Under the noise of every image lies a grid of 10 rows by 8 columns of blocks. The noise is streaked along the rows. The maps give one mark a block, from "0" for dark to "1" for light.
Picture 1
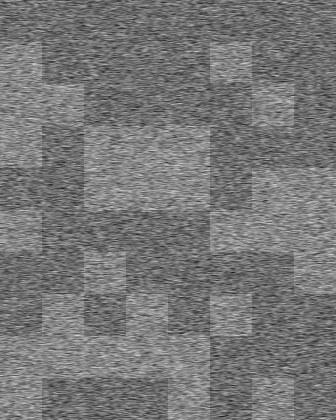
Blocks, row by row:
00000000
10000100
11000010
10111000
00111011
10000111
00100001
01010100
11111000
10001010
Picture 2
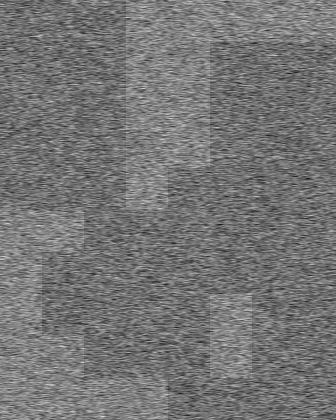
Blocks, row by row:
00011111
00011000
00011000
00011000
00010000
11000000
10000000
10000100
11000100
11110000
